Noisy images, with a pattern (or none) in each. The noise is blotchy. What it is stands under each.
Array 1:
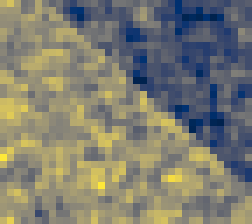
a sharp edge
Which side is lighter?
bottom left
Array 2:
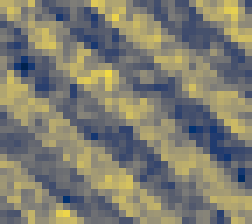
diagonal stripes
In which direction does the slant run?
top left to bottom right
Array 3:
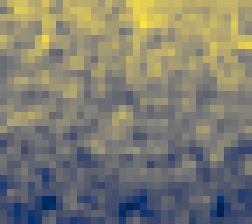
a smooth slope
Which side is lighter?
top
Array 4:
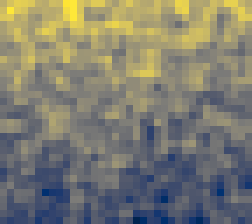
a smooth slope
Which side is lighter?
top
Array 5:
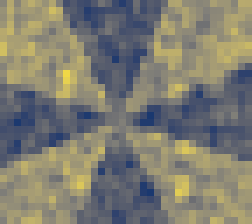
spokes from one point
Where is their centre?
centre
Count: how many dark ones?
4
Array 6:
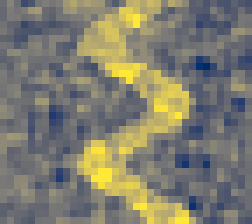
a wavy band
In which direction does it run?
top to bottom
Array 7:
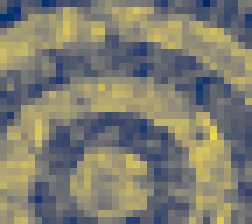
rings round one point
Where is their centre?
bottom middle
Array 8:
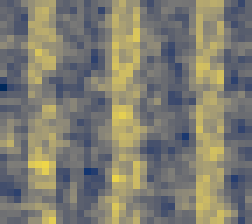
vertical stripes
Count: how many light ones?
3
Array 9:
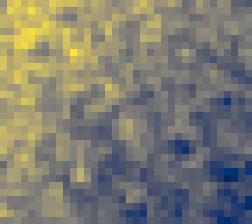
a smooth slope
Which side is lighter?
top left
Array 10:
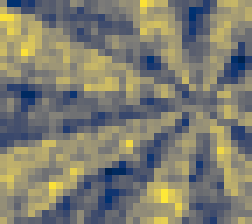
spokes from one point
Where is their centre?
middle right
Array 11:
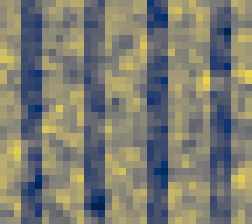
vertical stripes
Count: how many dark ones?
4
